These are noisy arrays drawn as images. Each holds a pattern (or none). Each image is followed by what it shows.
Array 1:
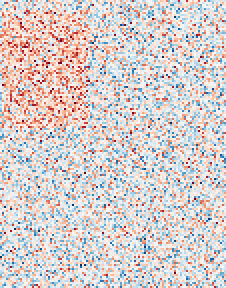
one block
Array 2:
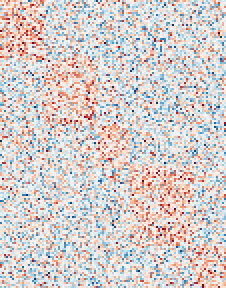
blocks along the diagonal
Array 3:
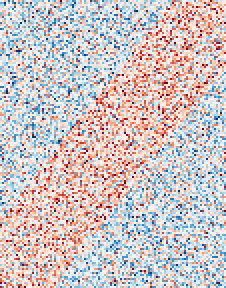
a diagonal band
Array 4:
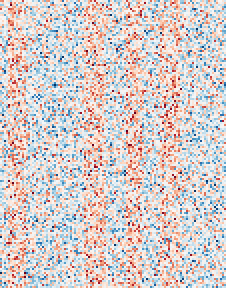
bands of columns
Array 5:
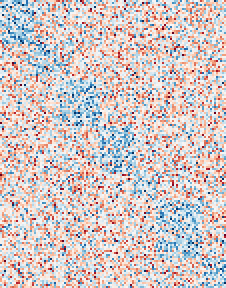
blocks along the diagonal
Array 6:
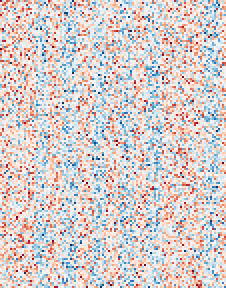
bands of columns
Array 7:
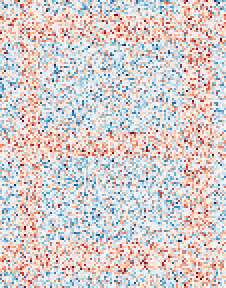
bands of rows crossing bands of columns
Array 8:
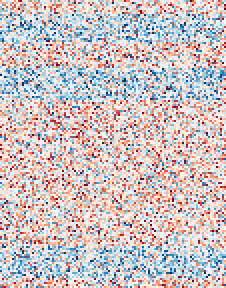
bands of rows
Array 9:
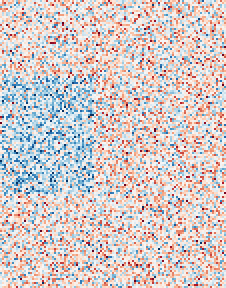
one block
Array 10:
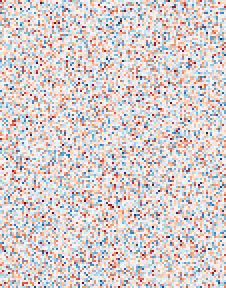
only noise
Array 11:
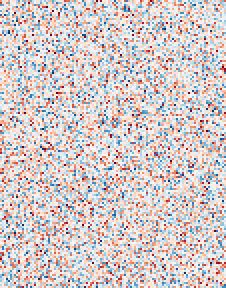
only noise
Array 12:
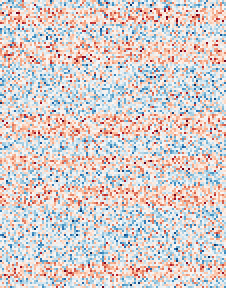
bands of rows
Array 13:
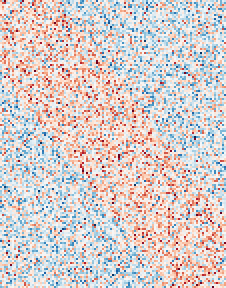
a diagonal band
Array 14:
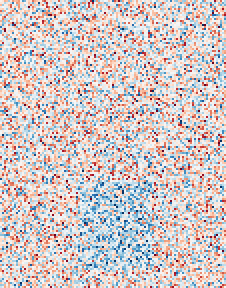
one block
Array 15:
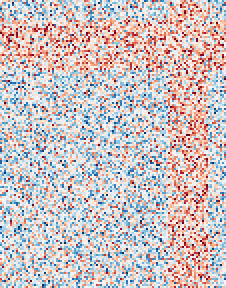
bands of rows crossing bands of columns
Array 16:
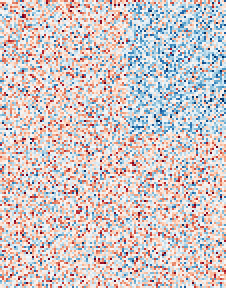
one block
